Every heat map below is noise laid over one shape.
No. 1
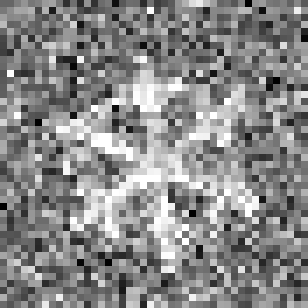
light snowflake
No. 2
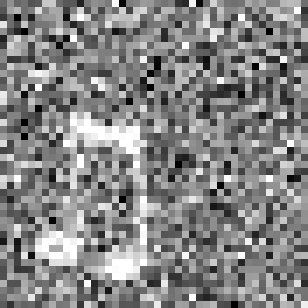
light pair of musical notes
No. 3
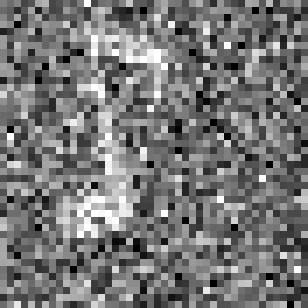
light musical note
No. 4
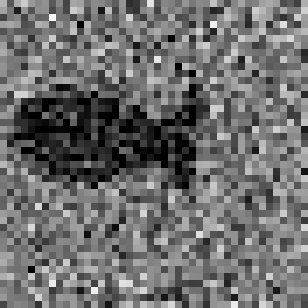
dark fish
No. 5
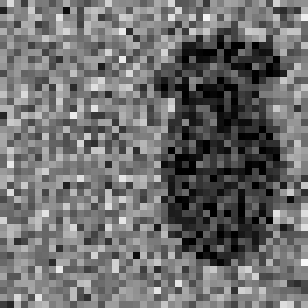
dark footprint
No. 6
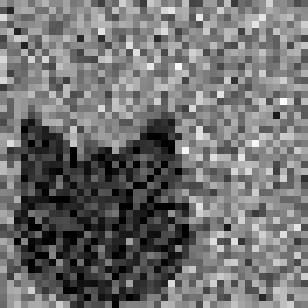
dark cat's head
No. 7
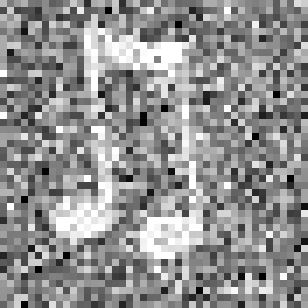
light pair of musical notes
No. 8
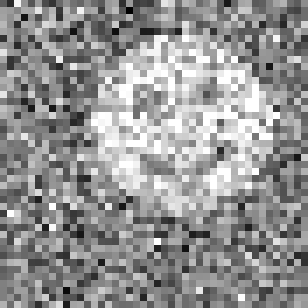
light smiling face
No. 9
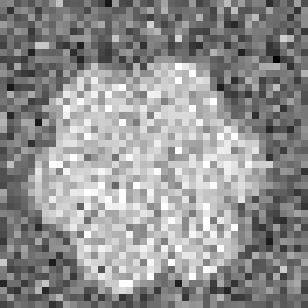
light flower
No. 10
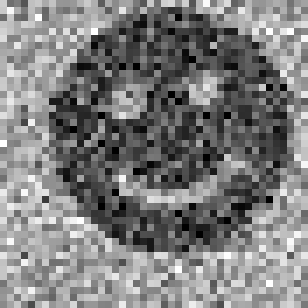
dark smiling face
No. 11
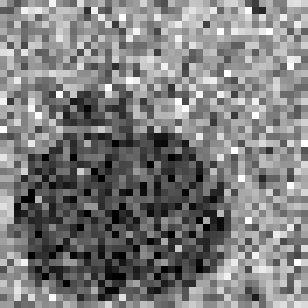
dark apple
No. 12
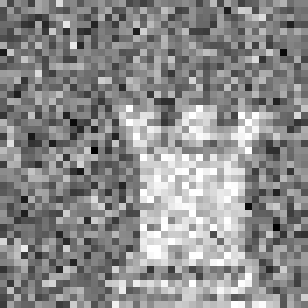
light chess rook
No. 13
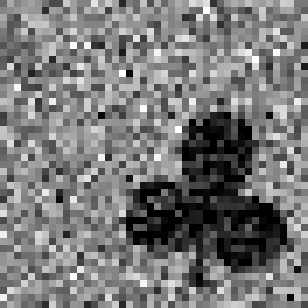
dark club
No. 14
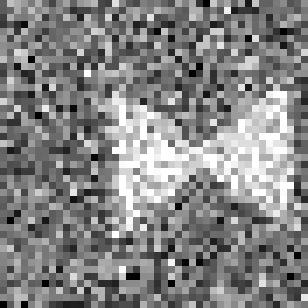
light bow tie
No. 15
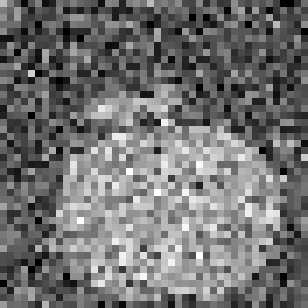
light apple
